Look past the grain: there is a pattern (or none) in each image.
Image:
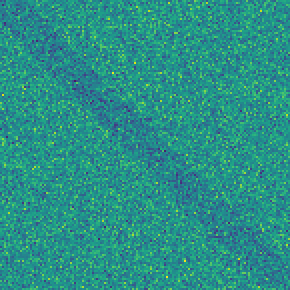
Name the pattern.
a diagonal band
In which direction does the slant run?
top left to bottom right
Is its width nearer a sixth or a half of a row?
a sixth
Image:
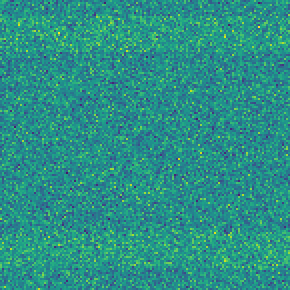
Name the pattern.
bands of rows
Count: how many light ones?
2
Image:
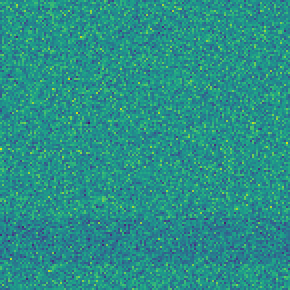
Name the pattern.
one band of rows
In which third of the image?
bottom
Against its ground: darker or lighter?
darker
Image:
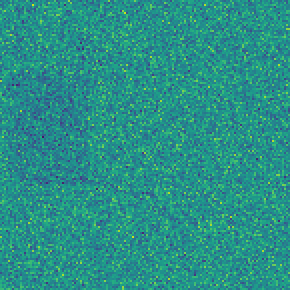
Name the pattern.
one block
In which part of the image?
middle left
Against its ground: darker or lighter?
darker
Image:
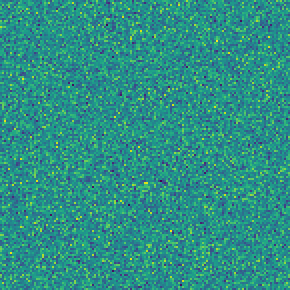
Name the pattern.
only noise
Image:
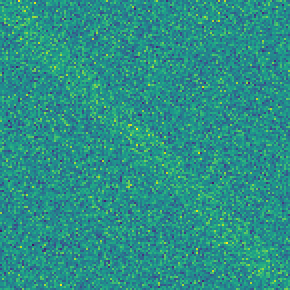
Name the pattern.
a diagonal band
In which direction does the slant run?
top left to bottom right
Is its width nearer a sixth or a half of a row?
a sixth
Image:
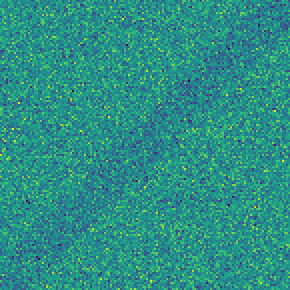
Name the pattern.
a diagonal band
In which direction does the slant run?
bottom left to top right
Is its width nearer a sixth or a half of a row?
a sixth
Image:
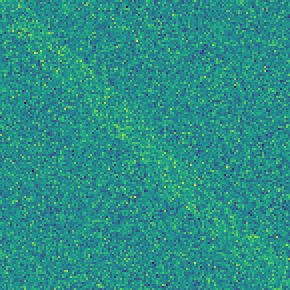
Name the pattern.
a diagonal band
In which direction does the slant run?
top left to bottom right
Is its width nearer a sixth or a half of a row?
a sixth
